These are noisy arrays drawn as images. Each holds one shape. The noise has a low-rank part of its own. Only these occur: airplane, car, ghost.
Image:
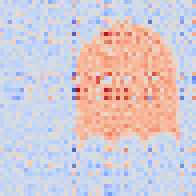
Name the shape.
ghost
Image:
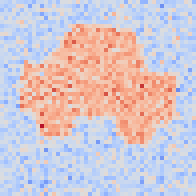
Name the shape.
car
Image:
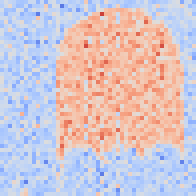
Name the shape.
ghost
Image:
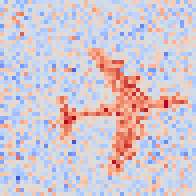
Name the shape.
airplane
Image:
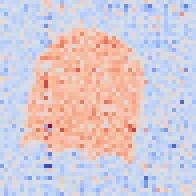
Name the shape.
ghost
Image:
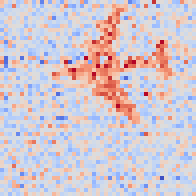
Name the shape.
airplane
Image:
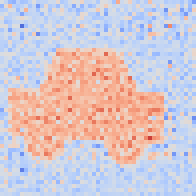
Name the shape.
car
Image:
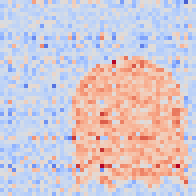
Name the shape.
ghost
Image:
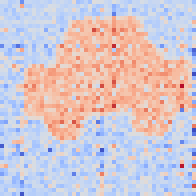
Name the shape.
car
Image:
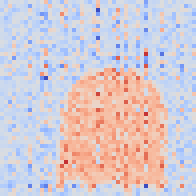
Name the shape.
ghost
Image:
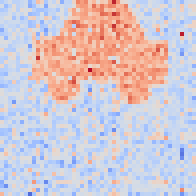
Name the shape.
car
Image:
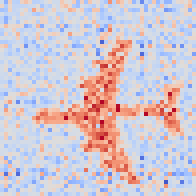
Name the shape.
airplane
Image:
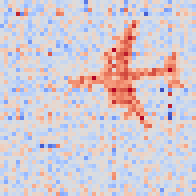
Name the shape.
airplane
